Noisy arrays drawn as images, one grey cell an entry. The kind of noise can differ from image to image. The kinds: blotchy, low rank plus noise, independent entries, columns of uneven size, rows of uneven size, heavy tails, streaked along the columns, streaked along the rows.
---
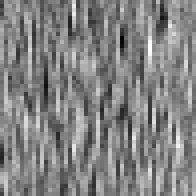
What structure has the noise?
streaked along the columns
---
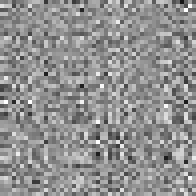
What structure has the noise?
low rank plus noise
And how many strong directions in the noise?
two
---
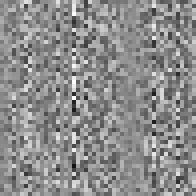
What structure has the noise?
columns of uneven size
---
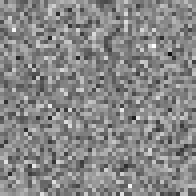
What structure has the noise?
independent entries
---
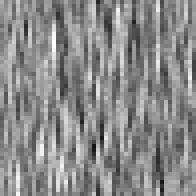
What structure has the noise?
streaked along the columns
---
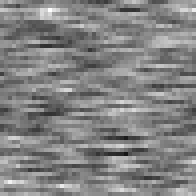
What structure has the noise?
streaked along the rows
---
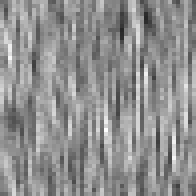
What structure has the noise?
streaked along the columns
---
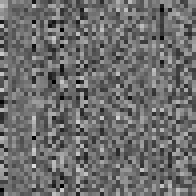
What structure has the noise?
columns of uneven size
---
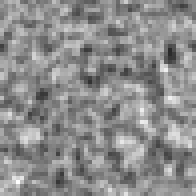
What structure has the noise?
blotchy
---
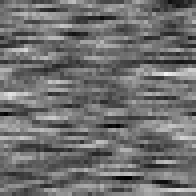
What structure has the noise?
streaked along the rows
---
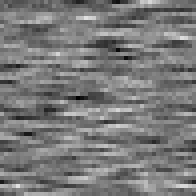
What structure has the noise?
streaked along the rows
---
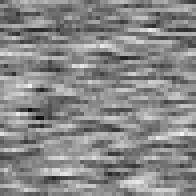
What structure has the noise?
streaked along the rows
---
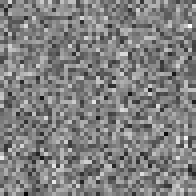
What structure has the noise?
independent entries
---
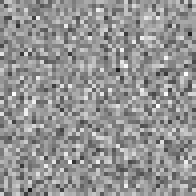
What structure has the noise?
independent entries
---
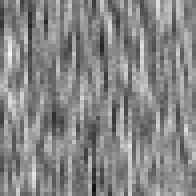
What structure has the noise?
streaked along the columns
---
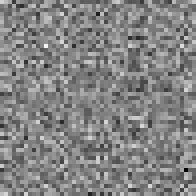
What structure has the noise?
low rank plus noise
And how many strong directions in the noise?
three or four
